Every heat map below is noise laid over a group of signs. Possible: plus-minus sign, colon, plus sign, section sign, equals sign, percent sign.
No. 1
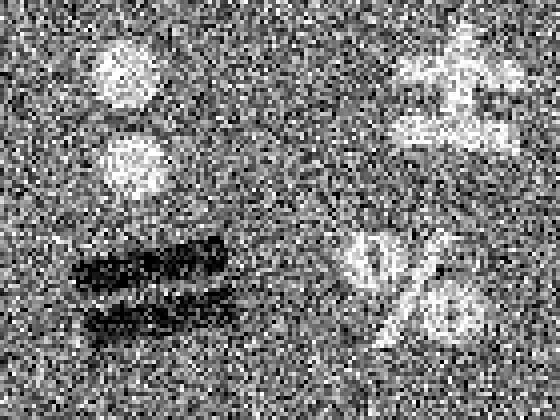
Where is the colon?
top left
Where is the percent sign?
bottom right
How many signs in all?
4
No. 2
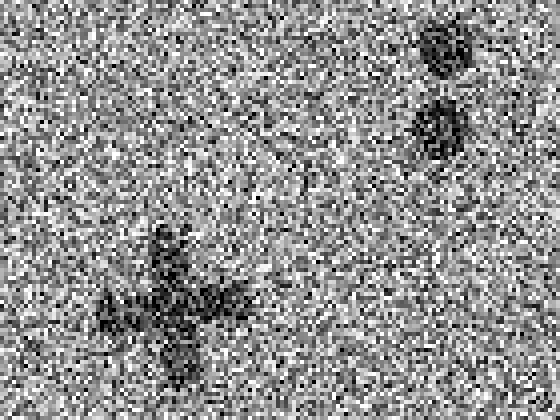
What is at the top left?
nothing
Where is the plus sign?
bottom left
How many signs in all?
2
